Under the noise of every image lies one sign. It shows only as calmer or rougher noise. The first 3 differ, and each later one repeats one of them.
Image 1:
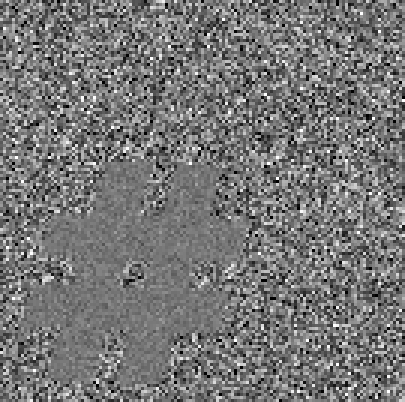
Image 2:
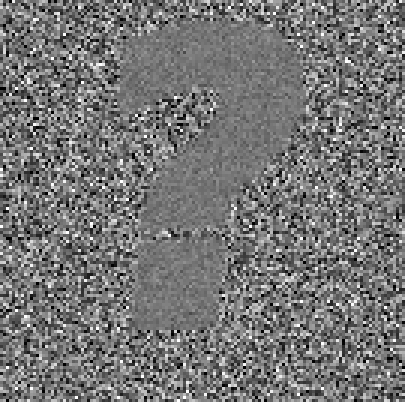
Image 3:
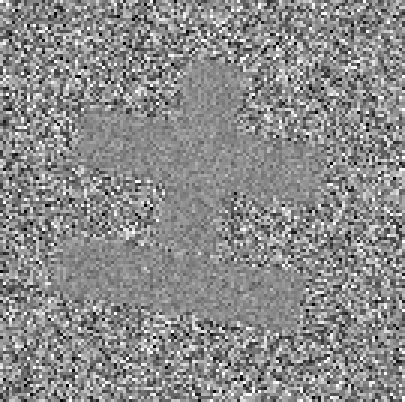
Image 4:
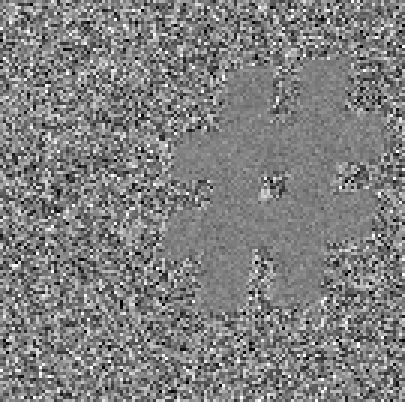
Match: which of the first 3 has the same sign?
1
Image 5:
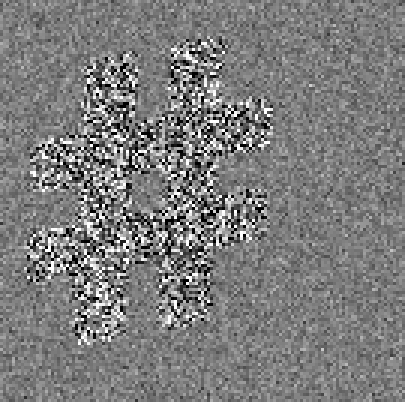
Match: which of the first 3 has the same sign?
1
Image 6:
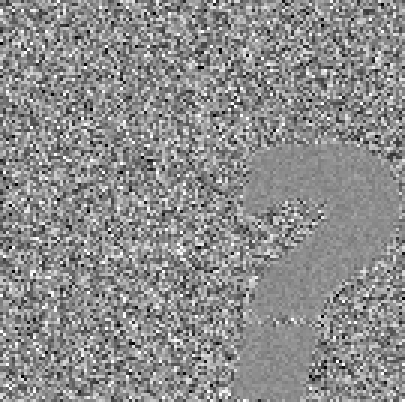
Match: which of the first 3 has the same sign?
2
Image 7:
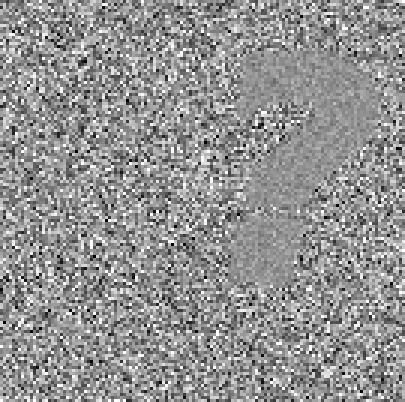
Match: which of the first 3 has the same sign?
2
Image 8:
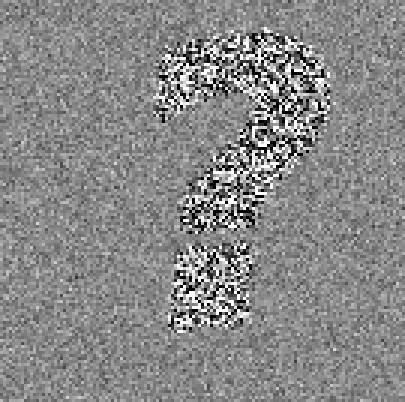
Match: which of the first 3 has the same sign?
2
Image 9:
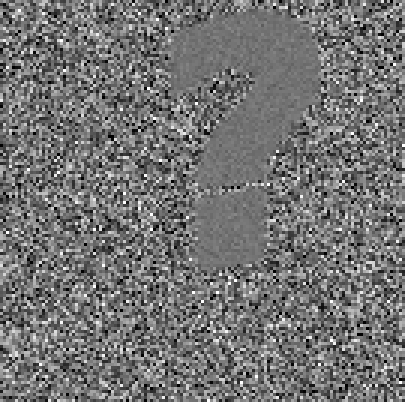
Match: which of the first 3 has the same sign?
2
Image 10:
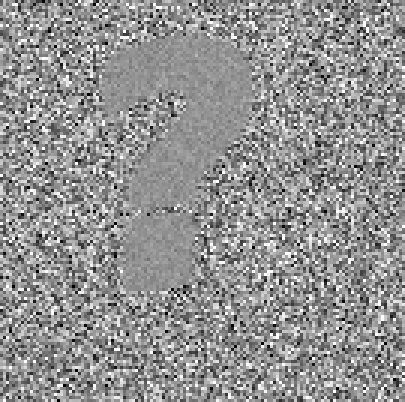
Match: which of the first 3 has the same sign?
2
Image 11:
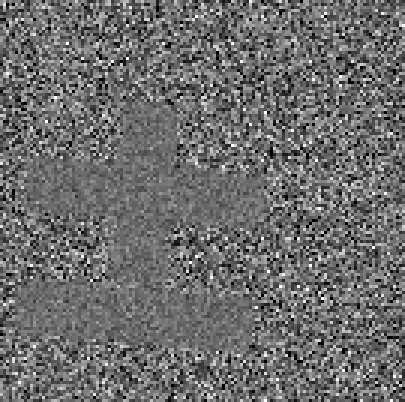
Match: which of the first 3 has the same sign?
3
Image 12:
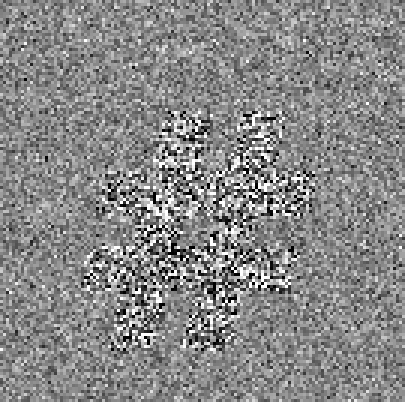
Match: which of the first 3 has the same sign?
1
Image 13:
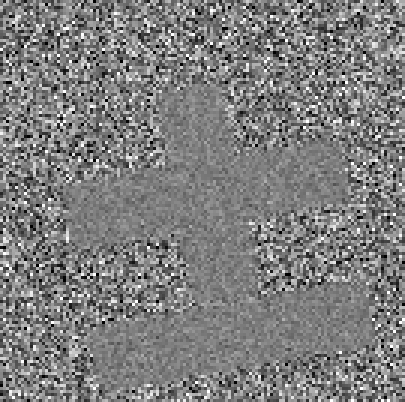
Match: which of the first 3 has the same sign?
3
